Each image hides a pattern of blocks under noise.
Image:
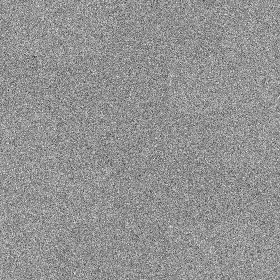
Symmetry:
the same after a half turn
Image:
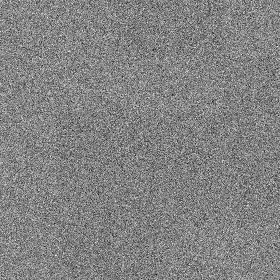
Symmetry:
no symmetry
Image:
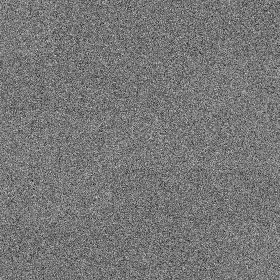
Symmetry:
the same after a half turn
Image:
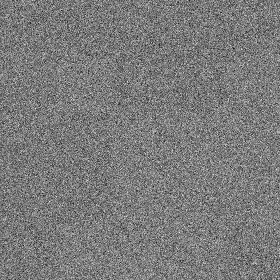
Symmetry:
mirrored about the diagonal from the top left
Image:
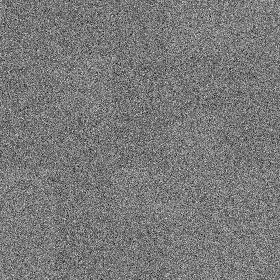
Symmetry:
mirrored about the diagonal from the top left
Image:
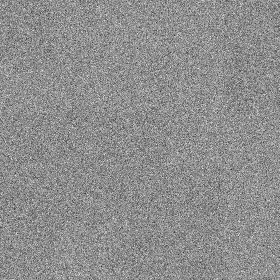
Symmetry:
no symmetry
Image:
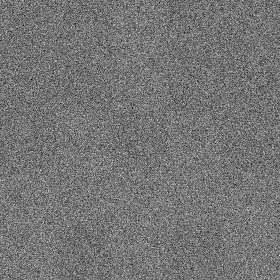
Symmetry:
left and right mirror each other
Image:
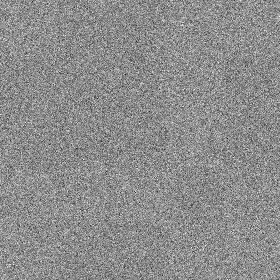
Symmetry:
mirrored about the diagonal from the top left
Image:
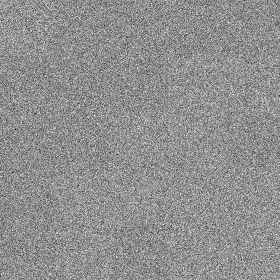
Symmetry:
mirrored about the diagonal from the top left
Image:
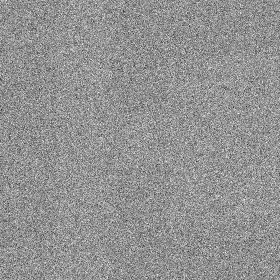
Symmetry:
top and bottom mirror each other
